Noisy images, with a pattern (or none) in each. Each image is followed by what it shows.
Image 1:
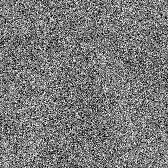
spokes from one point
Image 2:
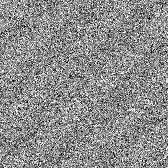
diagonal stripes
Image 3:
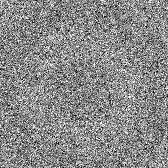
rings round one point
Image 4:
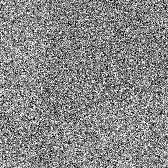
spokes from one point
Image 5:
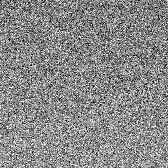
a smooth slope
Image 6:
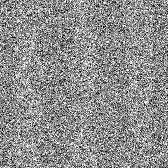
vertical stripes
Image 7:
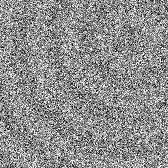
rings round one point
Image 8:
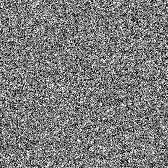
only noise
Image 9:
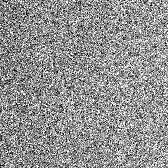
a smooth slope
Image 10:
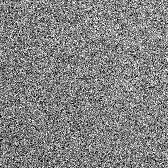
a smooth slope
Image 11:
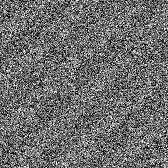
diagonal stripes
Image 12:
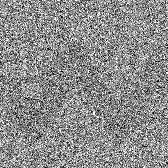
a wavy band
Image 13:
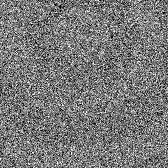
rings round one point
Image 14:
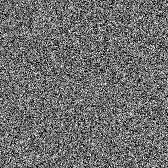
only noise
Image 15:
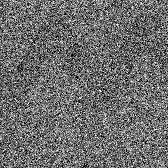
a wavy band
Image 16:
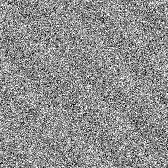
diagonal stripes
